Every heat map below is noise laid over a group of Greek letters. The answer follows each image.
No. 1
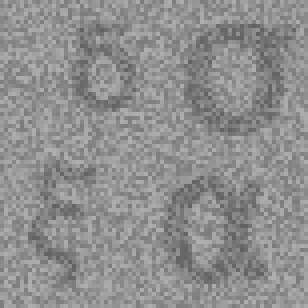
top left: delta; top right: sigma; bottom left: xi; bottom right: alpha
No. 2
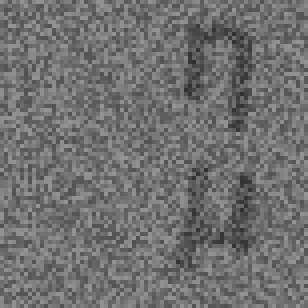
top right: eta; bottom right: mu
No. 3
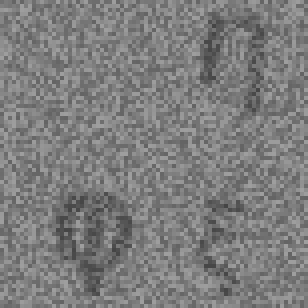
top right: eta; bottom left: phi; bottom right: xi
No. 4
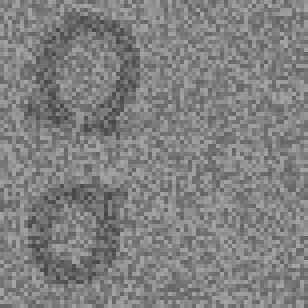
top left: omega; bottom left: sigma
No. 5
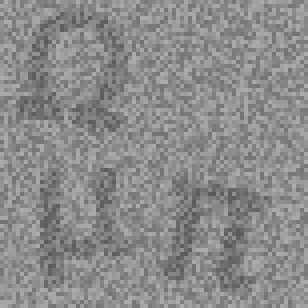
top left: omega; bottom left: mu; bottom right: pi
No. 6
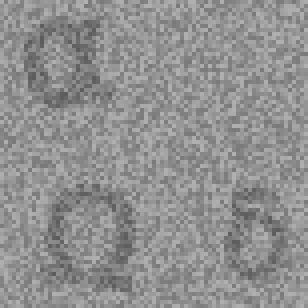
top left: alpha; bottom left: omega; bottom right: delta
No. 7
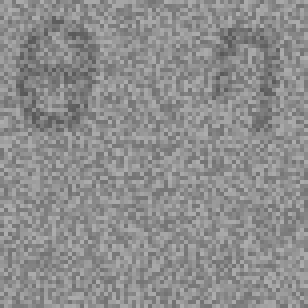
top left: theta; top right: eta
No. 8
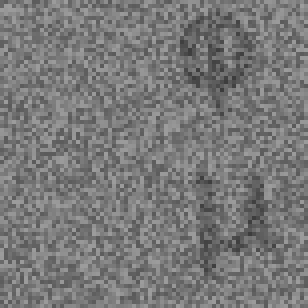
top right: phi; bottom right: mu
